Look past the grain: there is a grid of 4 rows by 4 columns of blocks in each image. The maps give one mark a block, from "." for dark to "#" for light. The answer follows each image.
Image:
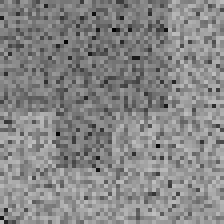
. . . #
. . . #
# . # #
# # # #
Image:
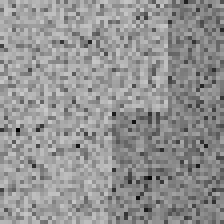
# # # .
# # # .
# # . .
# # . .
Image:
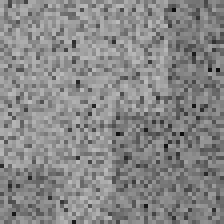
# # # .
# # # .
# # . .
. # . .
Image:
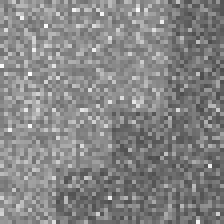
# # # .
# # # .
# # . .
# . . .
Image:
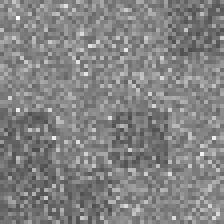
# # # .
# # # #
. # . #
. . # #
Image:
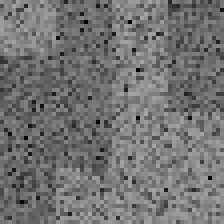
# . # .
. . # .
. . # #
. # # #
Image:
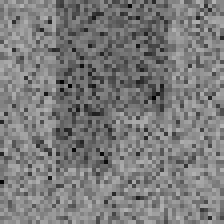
# . . #
# . . #
# . # #
# # # #
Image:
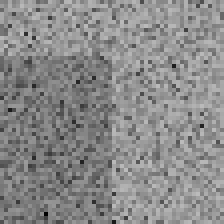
# # # #
. . # #
. . # #
. . # #
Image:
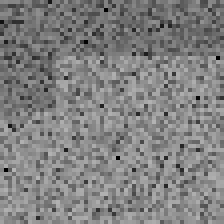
. . . .
. # # #
# # # #
# # # #
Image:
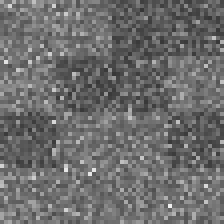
# # . .
# . . #
. # # .
# # # #
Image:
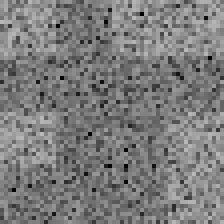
# . # #
. . . .
# . . #
. . . #
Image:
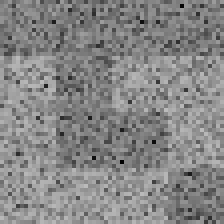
. . . .
# . # #
# . . #
# # # .
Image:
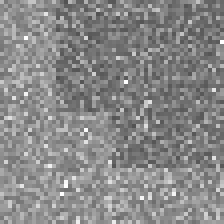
# . . .
# . . .
# # . .
# # # #
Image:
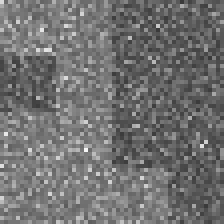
# # . .
. # . .
# # . .
# # # .
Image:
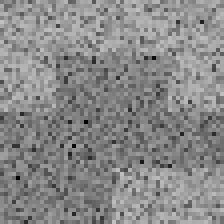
# # # #
# . . #
. . . .
. . # #
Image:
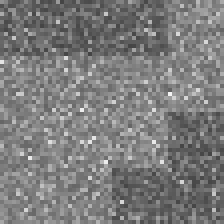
. . . #
# # # #
# # # .
# # . .
